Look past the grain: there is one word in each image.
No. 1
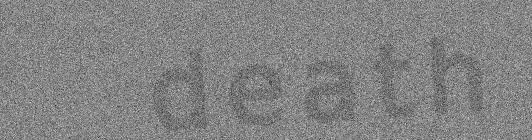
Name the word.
death
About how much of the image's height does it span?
two thirds
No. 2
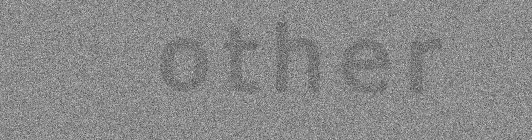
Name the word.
other
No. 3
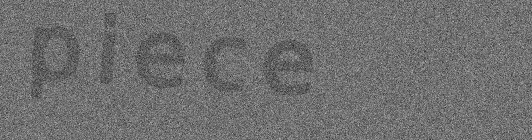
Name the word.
piece
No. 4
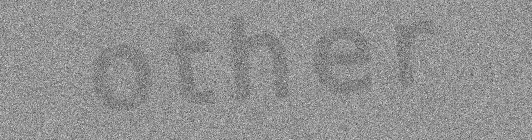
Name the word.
other
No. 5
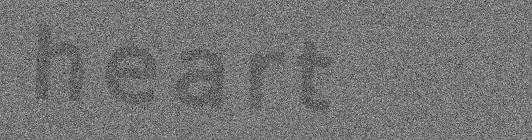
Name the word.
heart
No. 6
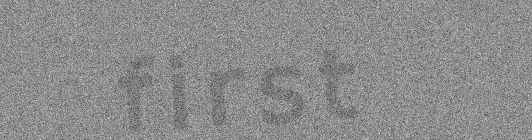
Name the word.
first
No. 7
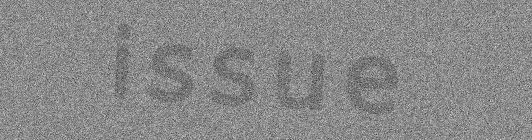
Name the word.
issue
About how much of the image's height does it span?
two thirds
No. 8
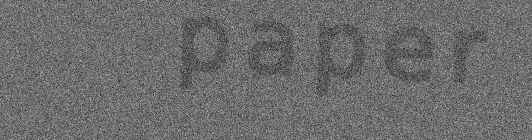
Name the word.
paper
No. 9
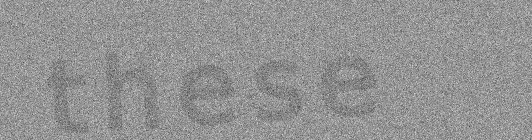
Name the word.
these
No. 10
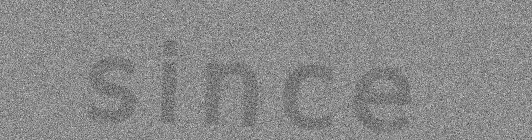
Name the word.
since
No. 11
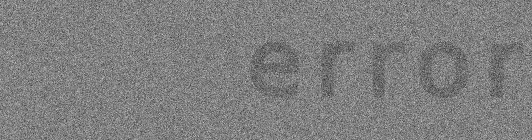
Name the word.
error
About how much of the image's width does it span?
half
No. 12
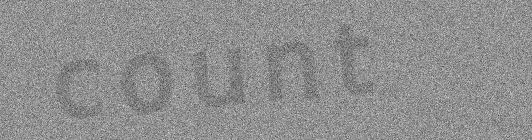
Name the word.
count
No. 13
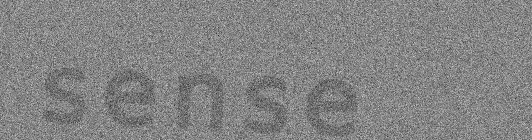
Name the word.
sense
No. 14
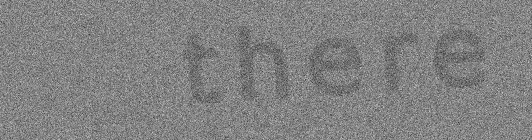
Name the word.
there
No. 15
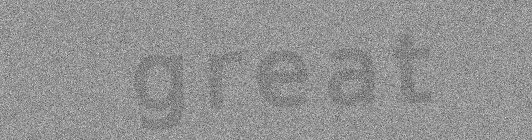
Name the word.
great
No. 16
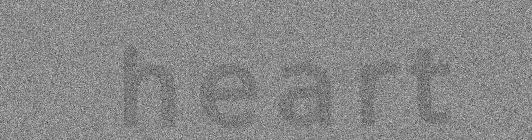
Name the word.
heart
